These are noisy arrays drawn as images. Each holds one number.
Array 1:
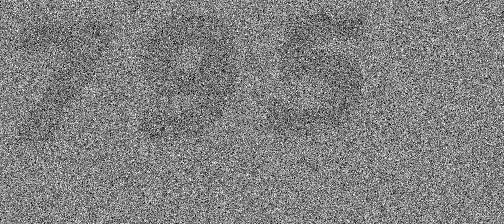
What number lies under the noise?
795
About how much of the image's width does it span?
two thirds
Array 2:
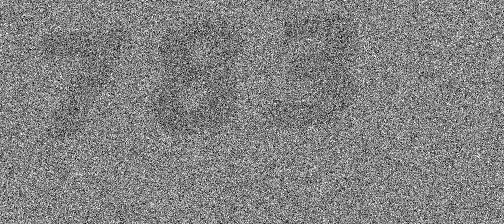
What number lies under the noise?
783
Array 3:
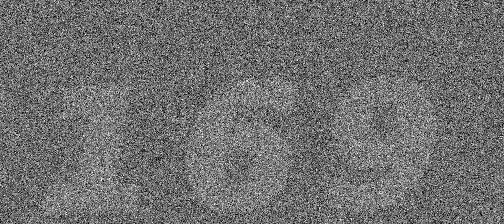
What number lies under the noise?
169
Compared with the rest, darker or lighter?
lighter
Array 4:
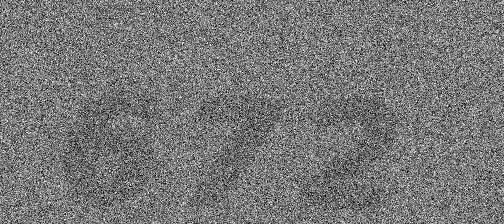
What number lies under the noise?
672
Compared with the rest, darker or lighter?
darker
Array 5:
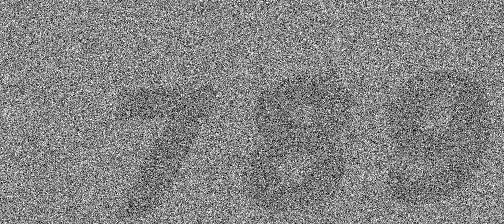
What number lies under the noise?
789
